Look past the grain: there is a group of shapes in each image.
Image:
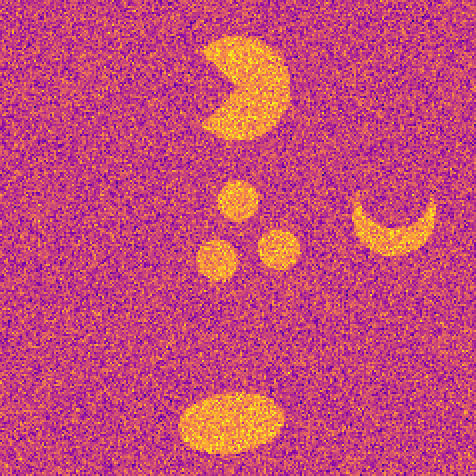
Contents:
top middle: disc with a wedge cut out; centre: three dots; middle right: crescent; bottom middle: ellipse
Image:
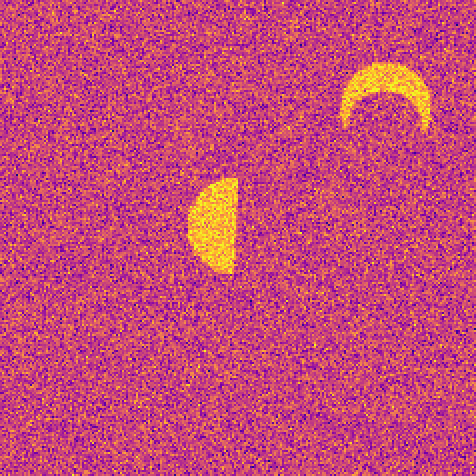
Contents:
top right: crescent; centre: half disc
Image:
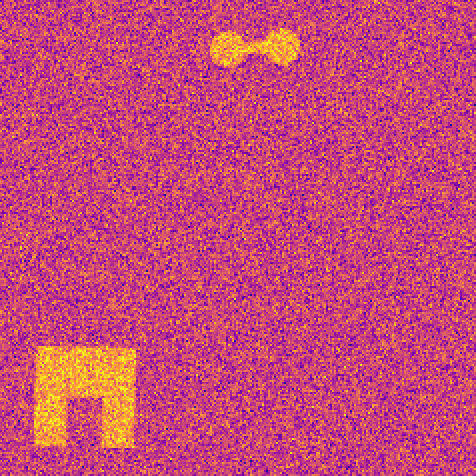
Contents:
top middle: dumbbell; bottom left: square with a notch
